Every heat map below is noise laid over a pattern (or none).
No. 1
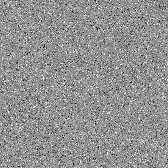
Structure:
only noise
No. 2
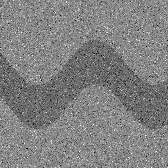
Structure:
a wavy band
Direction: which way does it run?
left to right
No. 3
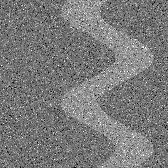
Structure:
a wavy band
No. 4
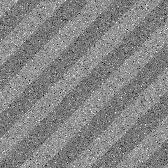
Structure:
diagonal stripes
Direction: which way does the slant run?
bottom left to top right
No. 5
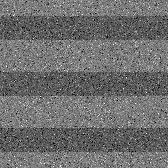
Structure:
horizontal stripes
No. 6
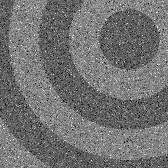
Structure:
rings round one point
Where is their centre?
top right
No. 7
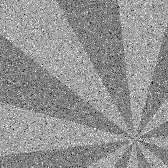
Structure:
spokes from one point
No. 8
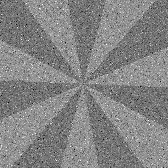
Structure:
spokes from one point
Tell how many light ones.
7
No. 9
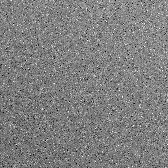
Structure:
a smooth slope
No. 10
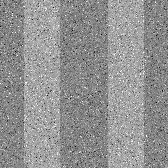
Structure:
vertical stripes
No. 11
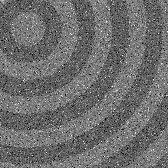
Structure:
rings round one point
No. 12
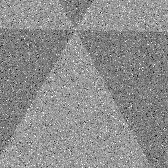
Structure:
spokes from one point
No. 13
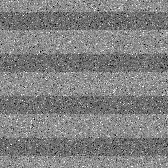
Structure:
horizontal stripes
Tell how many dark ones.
4
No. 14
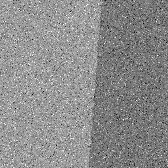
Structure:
a sharp edge
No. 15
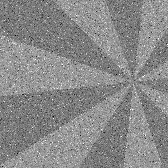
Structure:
spokes from one point
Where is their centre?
middle right
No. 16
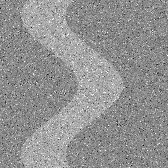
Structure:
a wavy band
